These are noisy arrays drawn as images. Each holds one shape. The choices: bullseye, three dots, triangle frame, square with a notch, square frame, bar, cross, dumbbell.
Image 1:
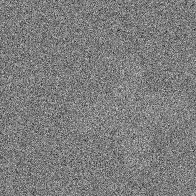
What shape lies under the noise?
cross
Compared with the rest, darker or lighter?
lighter
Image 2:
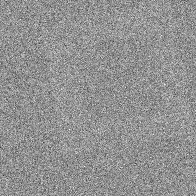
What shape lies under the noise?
square frame
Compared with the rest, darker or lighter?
lighter
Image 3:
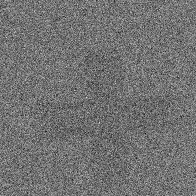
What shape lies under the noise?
cross
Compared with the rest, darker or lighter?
darker
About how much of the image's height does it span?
two thirds
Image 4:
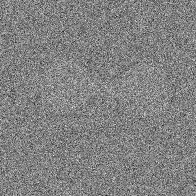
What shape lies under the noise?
dumbbell
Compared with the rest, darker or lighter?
lighter
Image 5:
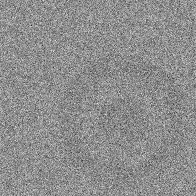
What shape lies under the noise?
bullseye
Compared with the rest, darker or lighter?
darker
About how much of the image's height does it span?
two thirds
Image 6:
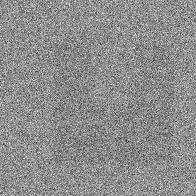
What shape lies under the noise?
square with a notch
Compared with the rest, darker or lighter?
darker
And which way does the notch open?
up
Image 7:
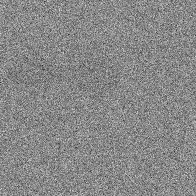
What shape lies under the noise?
dumbbell
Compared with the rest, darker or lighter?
darker
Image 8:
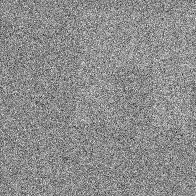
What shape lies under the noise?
square with a notch
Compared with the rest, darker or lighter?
lighter
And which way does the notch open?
down
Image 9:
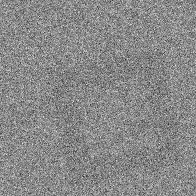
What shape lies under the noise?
square frame
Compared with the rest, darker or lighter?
darker
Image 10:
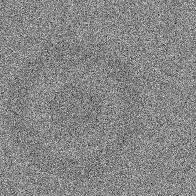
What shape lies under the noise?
bullseye
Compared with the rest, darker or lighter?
darker
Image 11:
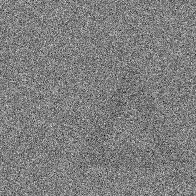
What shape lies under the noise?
triangle frame
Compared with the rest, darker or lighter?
darker
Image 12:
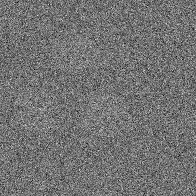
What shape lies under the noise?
three dots
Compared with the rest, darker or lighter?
lighter
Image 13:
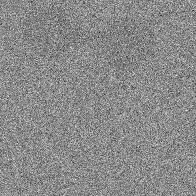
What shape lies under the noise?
dumbbell
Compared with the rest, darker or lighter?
darker
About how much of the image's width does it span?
two thirds
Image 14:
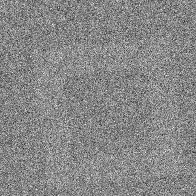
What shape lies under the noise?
square frame
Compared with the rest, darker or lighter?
lighter
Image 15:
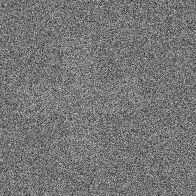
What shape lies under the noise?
cross
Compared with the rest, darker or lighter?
lighter
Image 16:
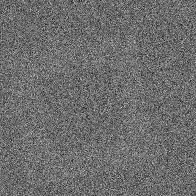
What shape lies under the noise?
square frame
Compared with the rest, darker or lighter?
lighter
